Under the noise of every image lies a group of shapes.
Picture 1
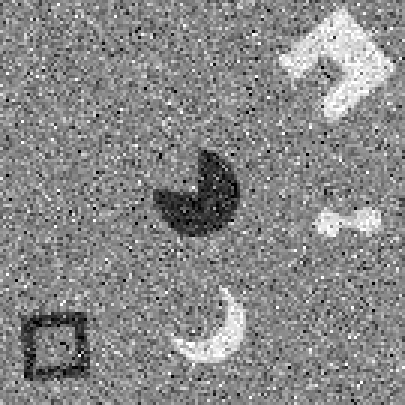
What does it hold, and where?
top right: light square with a notch; centre: dark disc with a wedge cut out; middle right: light dumbbell; bottom left: dark square frame; bottom middle: light crescent
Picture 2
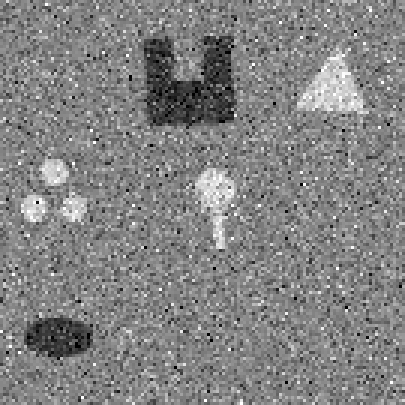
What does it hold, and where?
top middle: dark square with a notch; top right: light triangle; middle left: light three dots; centre: light lollipop; bottom left: dark ellipse
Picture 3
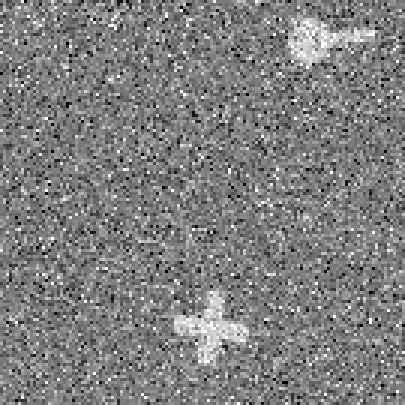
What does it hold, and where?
top right: light lollipop; bottom middle: light cross
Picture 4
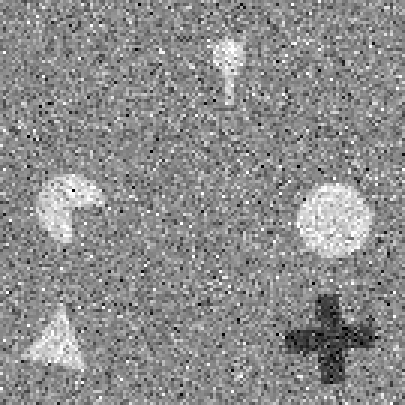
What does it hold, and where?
top middle: light lollipop; middle left: light disc with a wedge cut out; middle right: light disc; bottom left: light triangle; bottom right: dark cross
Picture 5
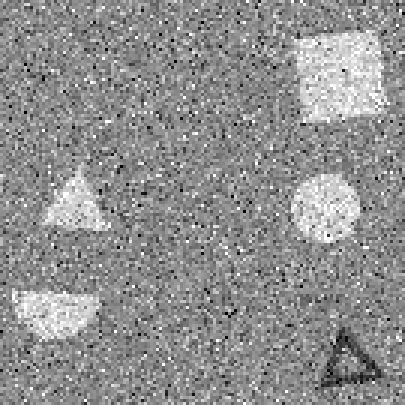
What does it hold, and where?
top right: light square; middle left: light triangle; middle right: light disc; bottom left: light half disc; bottom right: dark triangle frame
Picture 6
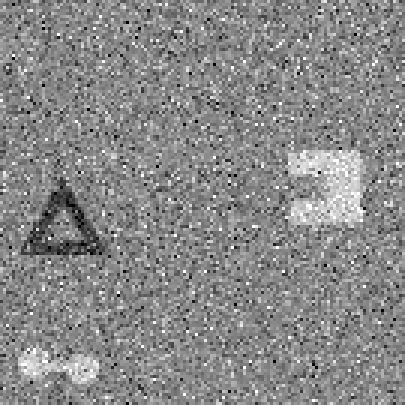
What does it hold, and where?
middle left: dark triangle frame; middle right: light square with a notch; bottom left: light dumbbell
